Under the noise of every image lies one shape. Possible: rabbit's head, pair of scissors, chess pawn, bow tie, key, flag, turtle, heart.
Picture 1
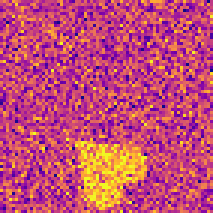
light heart, bottom middle
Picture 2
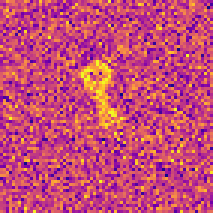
light key, centre
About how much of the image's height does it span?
a third
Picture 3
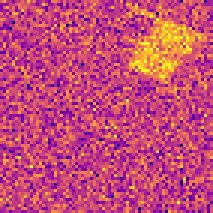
light flag, top right
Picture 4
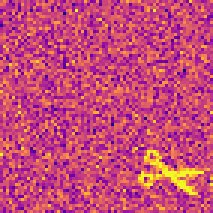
light pair of scissors, bottom right
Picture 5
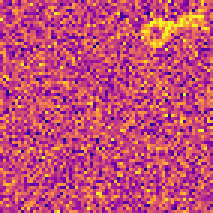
light key, top right
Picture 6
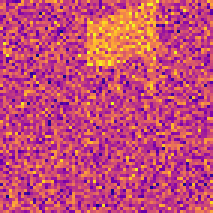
light flag
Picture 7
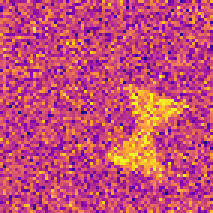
light bow tie
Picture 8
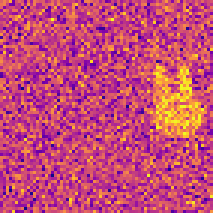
light rabbit's head, middle right
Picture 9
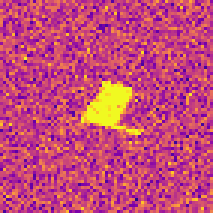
light flag, centre
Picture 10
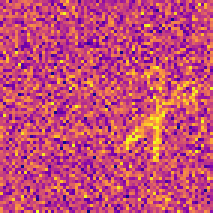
light pair of scissors
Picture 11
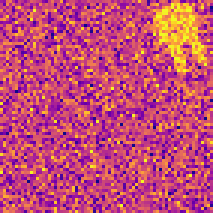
light rabbit's head, top right
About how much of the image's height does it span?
a third
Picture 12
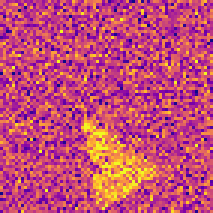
light chess pawn, bottom middle
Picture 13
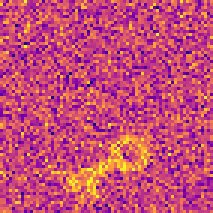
light key, bottom middle
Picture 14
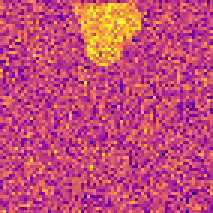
light heart, top middle
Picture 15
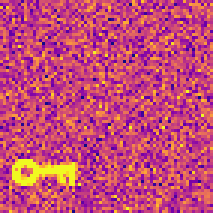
light key, bottom left
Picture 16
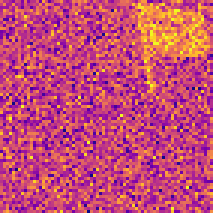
light flag, top right
